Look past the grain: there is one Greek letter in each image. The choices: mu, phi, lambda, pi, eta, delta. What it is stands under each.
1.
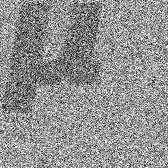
mu
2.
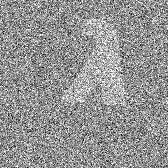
lambda
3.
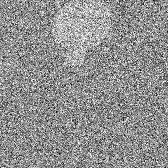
phi
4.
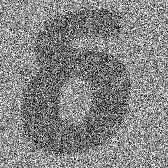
delta
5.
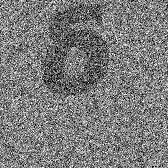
delta
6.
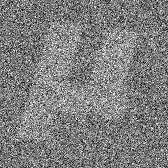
mu
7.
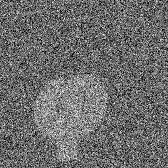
phi
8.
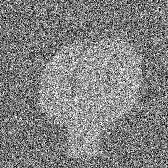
phi
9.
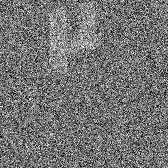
mu
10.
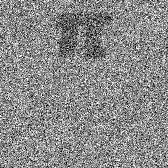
pi
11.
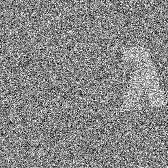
lambda
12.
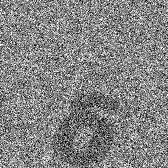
delta
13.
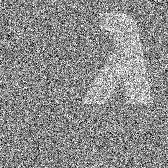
lambda
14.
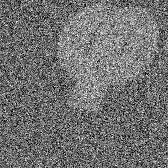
phi
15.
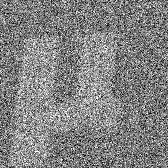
mu
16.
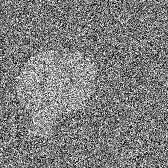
phi
